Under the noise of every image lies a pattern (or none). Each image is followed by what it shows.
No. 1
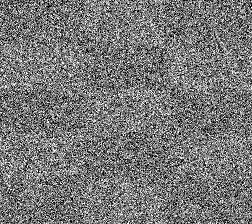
a checkerboard
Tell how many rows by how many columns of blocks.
5 by 3
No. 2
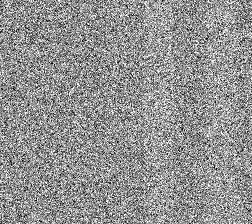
bands of columns
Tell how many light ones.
2
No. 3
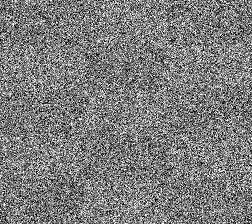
a checkerboard
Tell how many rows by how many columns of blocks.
5 by 3
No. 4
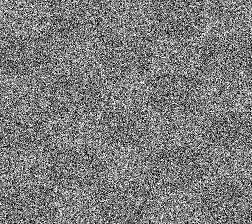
a checkerboard
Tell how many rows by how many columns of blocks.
6 by 5
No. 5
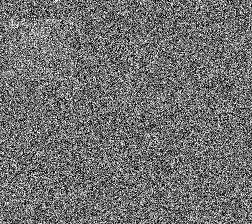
one block
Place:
top left
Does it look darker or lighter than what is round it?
lighter
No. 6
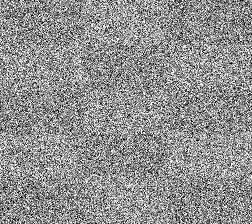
a checkerboard
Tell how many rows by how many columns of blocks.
5 by 3
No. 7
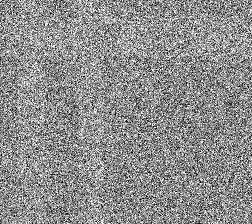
bands of rows crossing bands of columns
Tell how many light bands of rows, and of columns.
1 and 2
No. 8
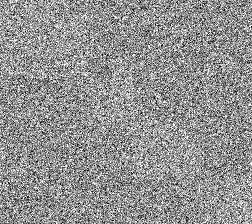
blocks along the diagonal
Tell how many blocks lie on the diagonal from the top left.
4
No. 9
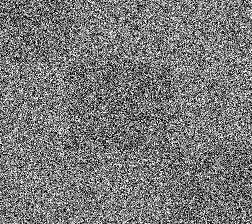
blocks along the diagonal
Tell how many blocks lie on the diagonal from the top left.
3
